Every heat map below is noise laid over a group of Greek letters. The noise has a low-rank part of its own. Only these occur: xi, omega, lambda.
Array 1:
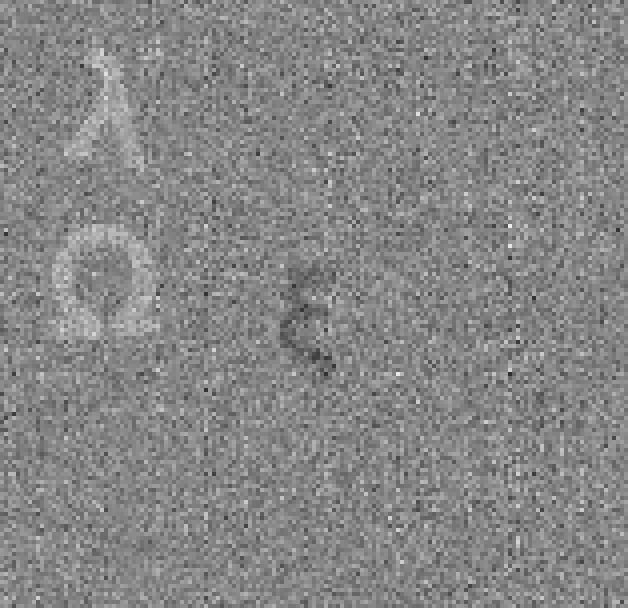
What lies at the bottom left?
nothing
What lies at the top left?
lambda
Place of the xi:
centre
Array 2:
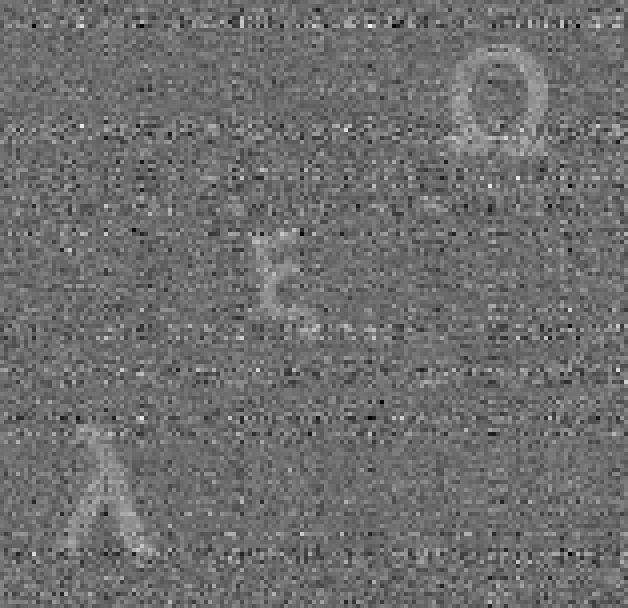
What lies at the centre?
xi
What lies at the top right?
omega
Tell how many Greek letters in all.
3
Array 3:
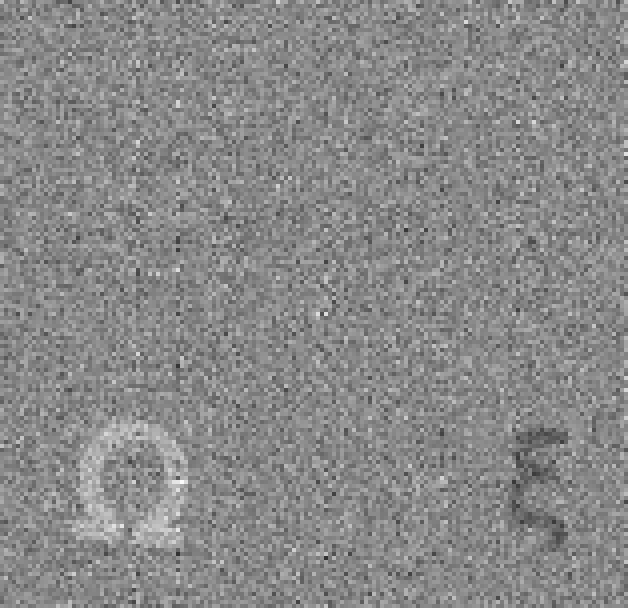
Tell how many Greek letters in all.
2
